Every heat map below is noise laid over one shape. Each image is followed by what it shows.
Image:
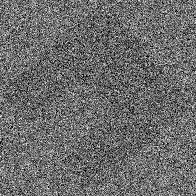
square with a notch
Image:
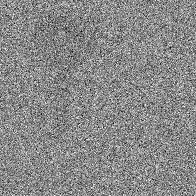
lollipop
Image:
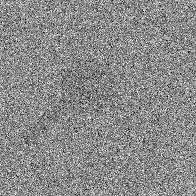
lollipop
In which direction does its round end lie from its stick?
up and right
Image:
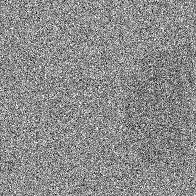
half disc
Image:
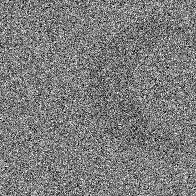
crescent
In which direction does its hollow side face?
right
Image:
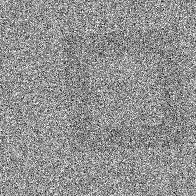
square frame
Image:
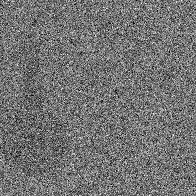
lollipop
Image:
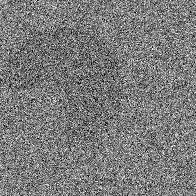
disc with a wedge cut out
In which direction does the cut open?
down and left
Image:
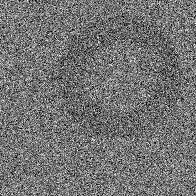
ring
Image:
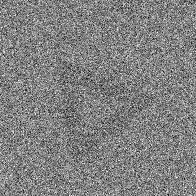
triangle frame
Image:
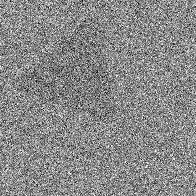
triangle
